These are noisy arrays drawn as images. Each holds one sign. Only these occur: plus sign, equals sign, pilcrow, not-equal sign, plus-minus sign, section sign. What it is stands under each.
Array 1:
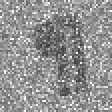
pilcrow
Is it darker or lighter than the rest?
darker
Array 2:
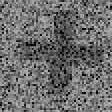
plus sign
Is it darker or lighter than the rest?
darker
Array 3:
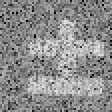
plus-minus sign
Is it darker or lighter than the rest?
lighter
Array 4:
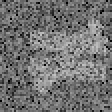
not-equal sign
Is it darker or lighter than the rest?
lighter
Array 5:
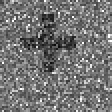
plus sign
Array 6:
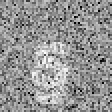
section sign
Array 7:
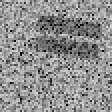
equals sign
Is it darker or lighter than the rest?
darker
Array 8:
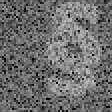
section sign
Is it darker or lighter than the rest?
lighter
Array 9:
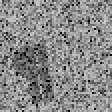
pilcrow
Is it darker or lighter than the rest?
darker
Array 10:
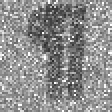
pilcrow
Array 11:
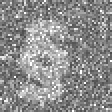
section sign
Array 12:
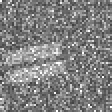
equals sign
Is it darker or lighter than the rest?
lighter
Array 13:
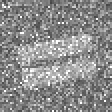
equals sign
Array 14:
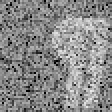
pilcrow
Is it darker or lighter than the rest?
lighter
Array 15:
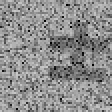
plus-minus sign
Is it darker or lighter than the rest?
darker
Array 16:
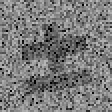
plus-minus sign
